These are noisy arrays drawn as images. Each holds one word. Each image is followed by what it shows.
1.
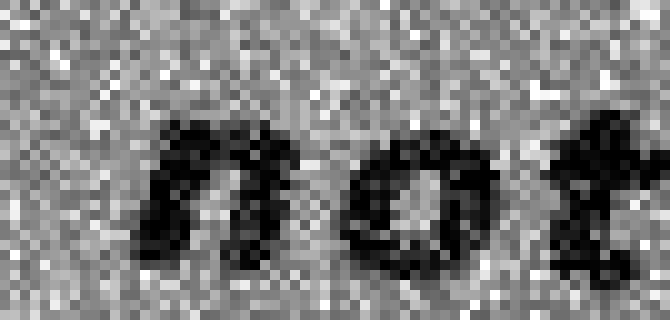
not
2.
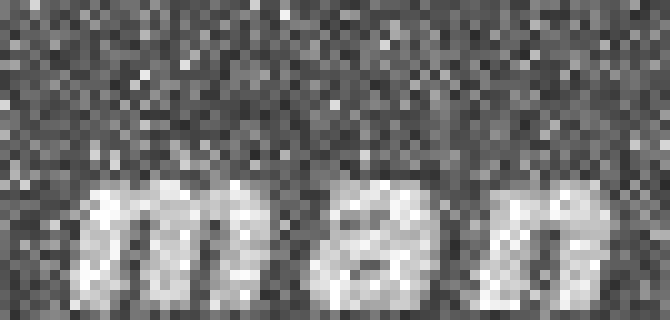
man
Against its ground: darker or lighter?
lighter
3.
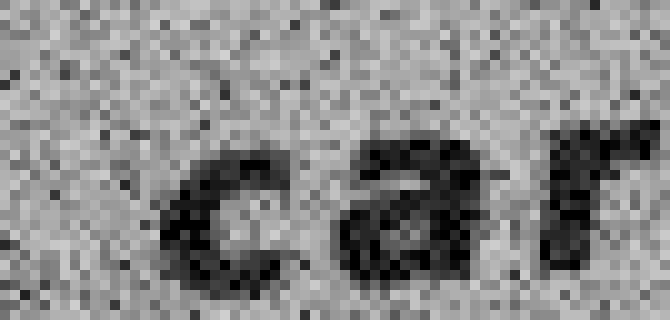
car
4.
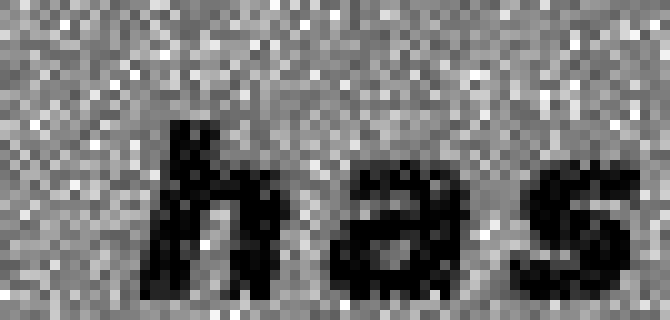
has
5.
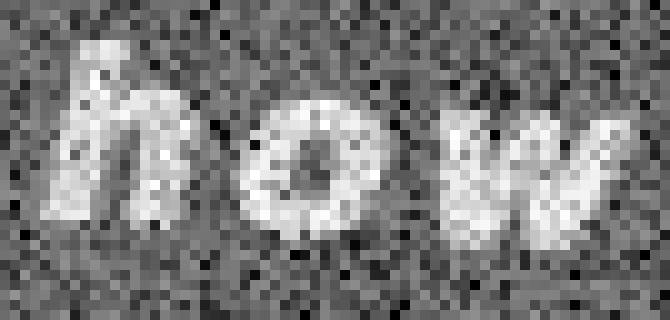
how
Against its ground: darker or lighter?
lighter
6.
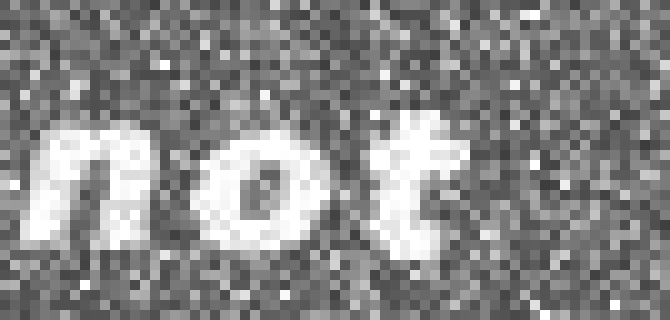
not
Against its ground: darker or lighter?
lighter
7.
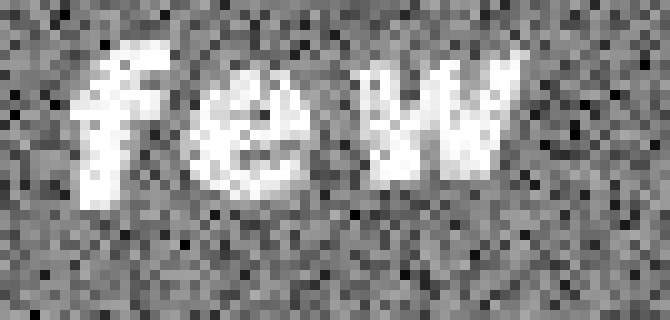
few
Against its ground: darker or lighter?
lighter
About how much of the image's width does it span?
two thirds
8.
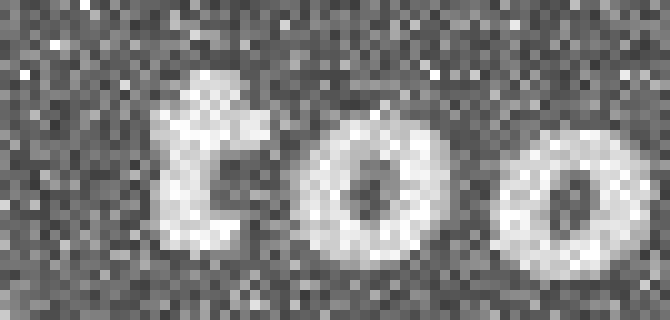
too
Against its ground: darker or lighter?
lighter
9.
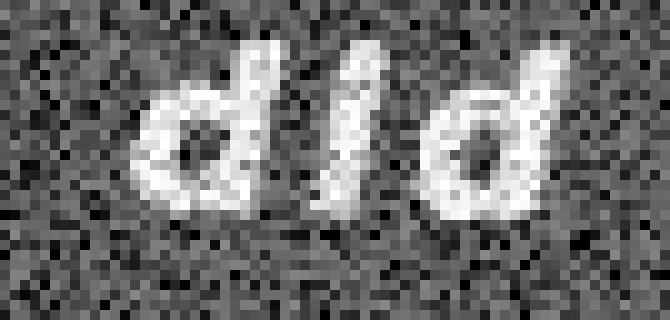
did
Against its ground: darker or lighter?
lighter
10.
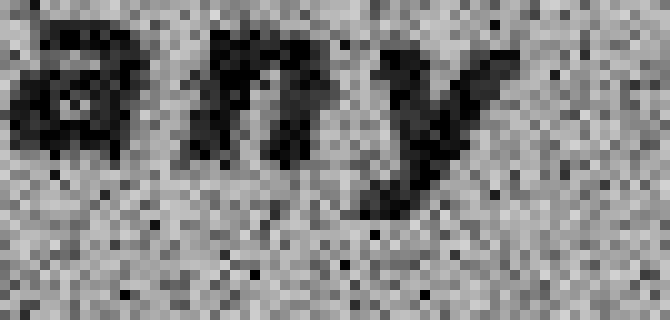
any
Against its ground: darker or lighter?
darker
